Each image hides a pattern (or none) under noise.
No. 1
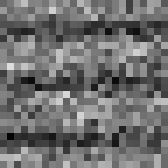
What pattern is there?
horizontal stripes
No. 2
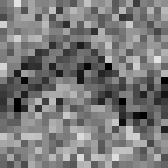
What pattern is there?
a wavy band
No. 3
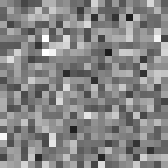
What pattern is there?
only noise
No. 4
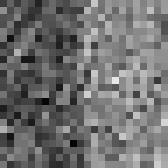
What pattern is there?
a sharp edge
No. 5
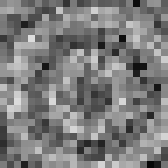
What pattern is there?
rings round one point
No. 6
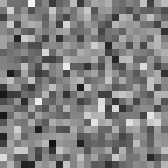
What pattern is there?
only noise
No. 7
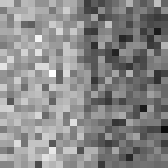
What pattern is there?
a sharp edge
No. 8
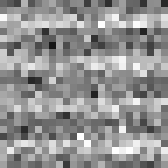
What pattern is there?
horizontal stripes
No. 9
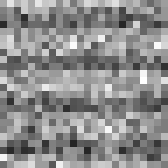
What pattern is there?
horizontal stripes
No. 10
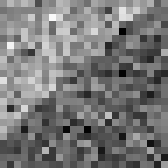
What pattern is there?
a sharp edge
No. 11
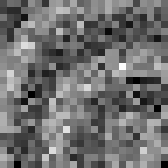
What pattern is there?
rings round one point
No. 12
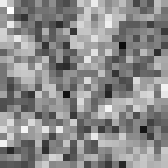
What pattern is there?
spokes from one point
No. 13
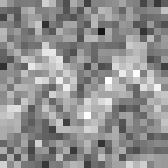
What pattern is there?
a wavy band
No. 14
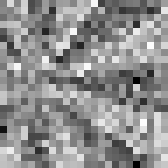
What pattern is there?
spokes from one point
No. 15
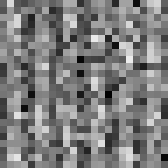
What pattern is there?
vertical stripes
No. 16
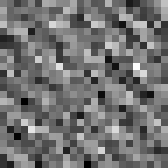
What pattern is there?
diagonal stripes
